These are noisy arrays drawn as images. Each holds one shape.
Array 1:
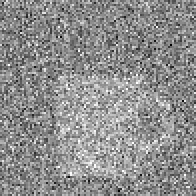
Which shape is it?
cup
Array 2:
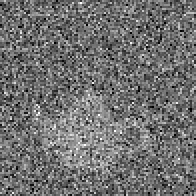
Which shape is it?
teapot
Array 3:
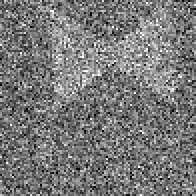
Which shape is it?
bow tie
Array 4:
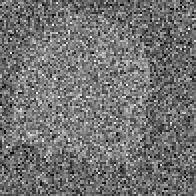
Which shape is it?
ghost
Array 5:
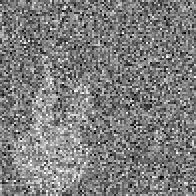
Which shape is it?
rabbit's head
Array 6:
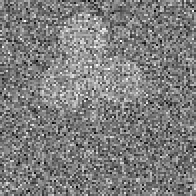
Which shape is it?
club
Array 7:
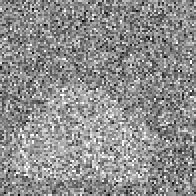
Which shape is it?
cloud
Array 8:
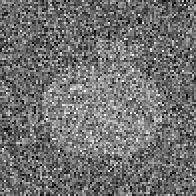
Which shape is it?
apple
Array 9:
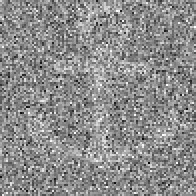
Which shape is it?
anchor
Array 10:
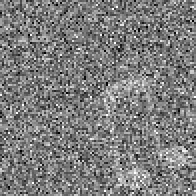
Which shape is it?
pair of musical notes
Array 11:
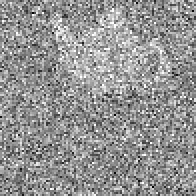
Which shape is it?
teapot
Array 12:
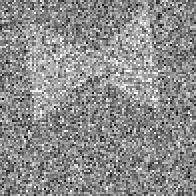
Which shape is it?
bow tie
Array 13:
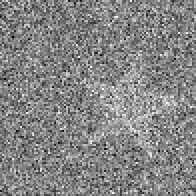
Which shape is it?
star
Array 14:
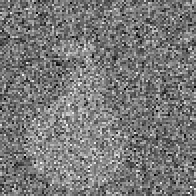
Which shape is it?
pear
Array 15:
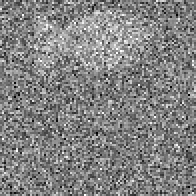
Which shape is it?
fish
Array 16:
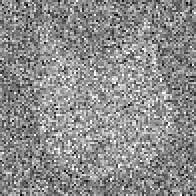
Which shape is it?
cat's head
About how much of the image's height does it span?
nearly all
